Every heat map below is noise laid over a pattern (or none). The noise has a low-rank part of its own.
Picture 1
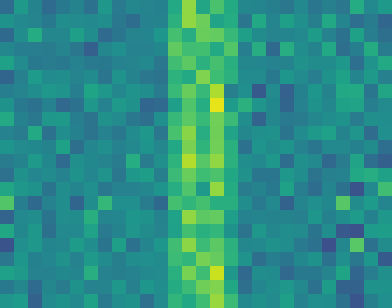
one vertical stripe
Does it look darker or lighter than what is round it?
lighter
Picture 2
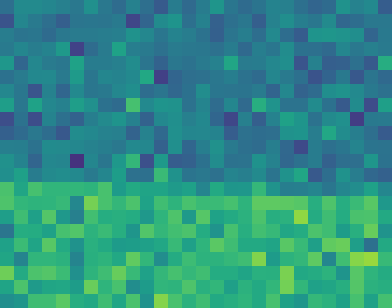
a sharp edge
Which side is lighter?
bottom
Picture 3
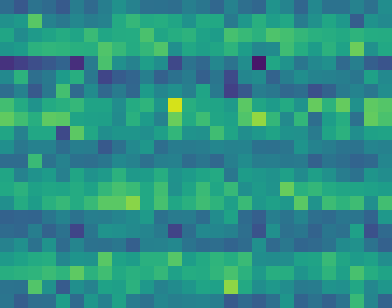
horizontal stripes
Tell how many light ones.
4
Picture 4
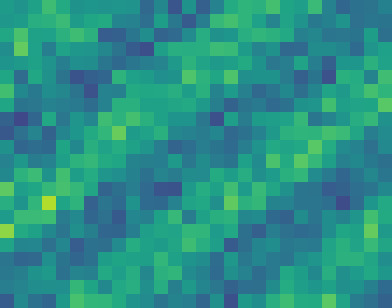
diagonal stripes
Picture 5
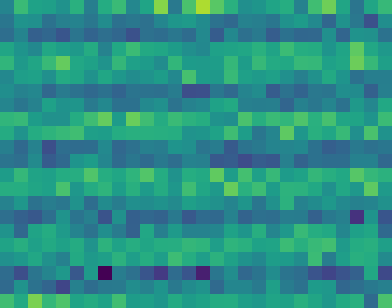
horizontal stripes
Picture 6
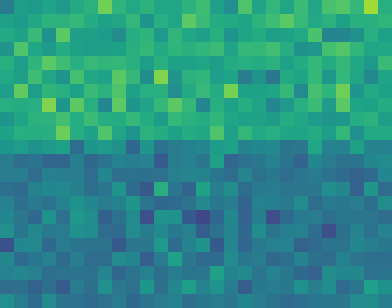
a sharp edge
